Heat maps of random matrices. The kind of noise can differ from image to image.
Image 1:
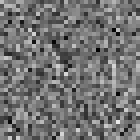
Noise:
independent entries
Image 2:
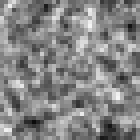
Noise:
blotchy
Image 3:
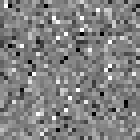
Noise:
heavy tails
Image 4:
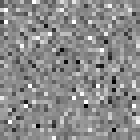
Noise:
heavy tails
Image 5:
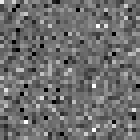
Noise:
heavy tails
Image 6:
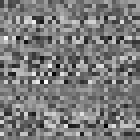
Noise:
rows of uneven size
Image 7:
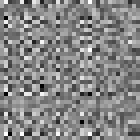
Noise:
low rank plus noise
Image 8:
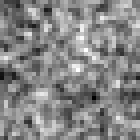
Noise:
blotchy
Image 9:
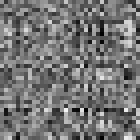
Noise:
low rank plus noise
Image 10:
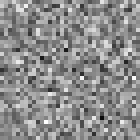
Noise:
low rank plus noise
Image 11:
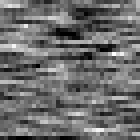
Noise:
streaked along the rows
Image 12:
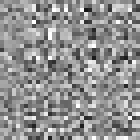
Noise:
low rank plus noise
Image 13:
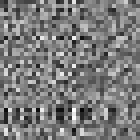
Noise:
low rank plus noise
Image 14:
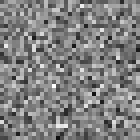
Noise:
independent entries
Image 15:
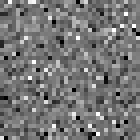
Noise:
heavy tails
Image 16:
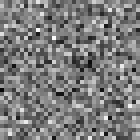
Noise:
independent entries
